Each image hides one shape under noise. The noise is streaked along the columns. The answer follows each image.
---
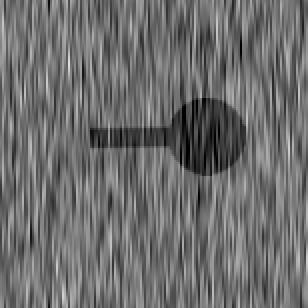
dark lollipop
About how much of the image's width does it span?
half
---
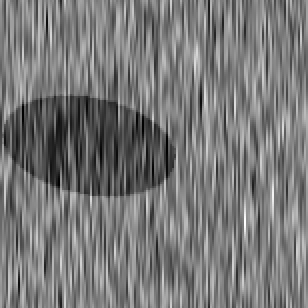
dark ellipse
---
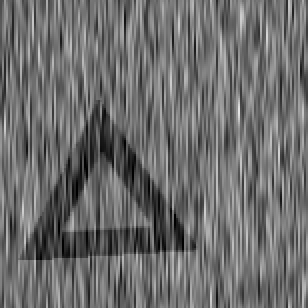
dark triangle frame
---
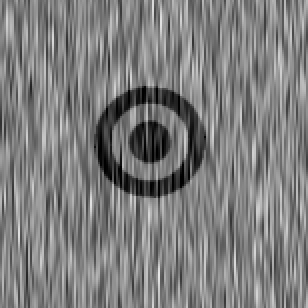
dark bullseye, centre
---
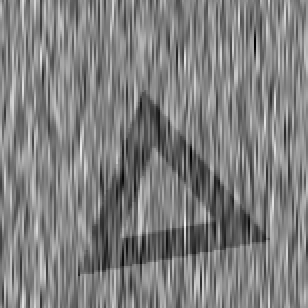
dark triangle frame
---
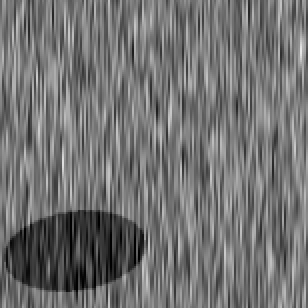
dark ellipse
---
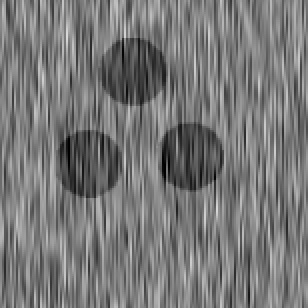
dark three dots
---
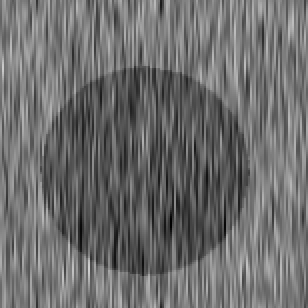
dark disc
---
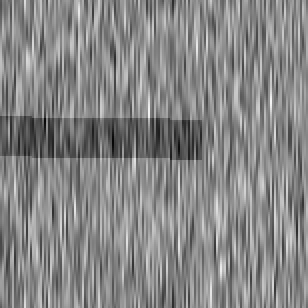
dark bar
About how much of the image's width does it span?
two thirds
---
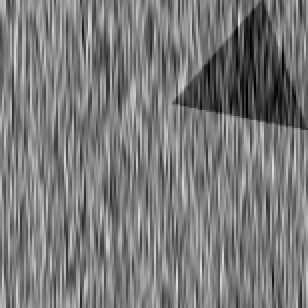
dark triangle, top right
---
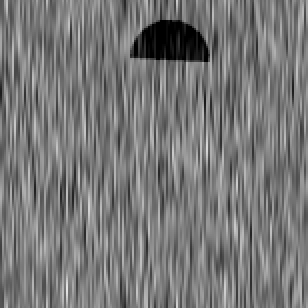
dark half disc, top middle
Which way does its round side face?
up
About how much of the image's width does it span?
a quarter
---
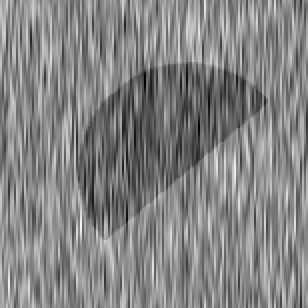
dark half disc
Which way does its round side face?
up and left
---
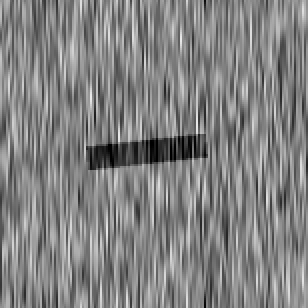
dark bar, centre
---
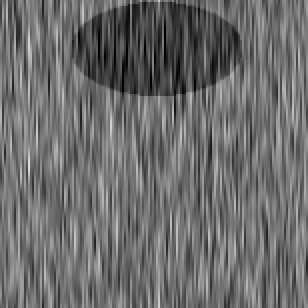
dark ellipse
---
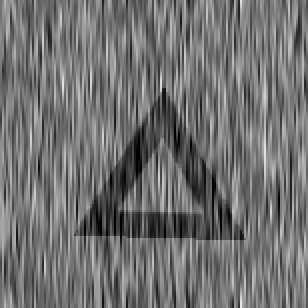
dark triangle frame
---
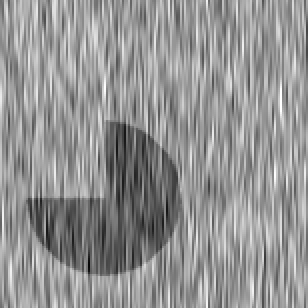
dark disc with a wedge cut out
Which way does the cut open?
up and left
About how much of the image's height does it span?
half
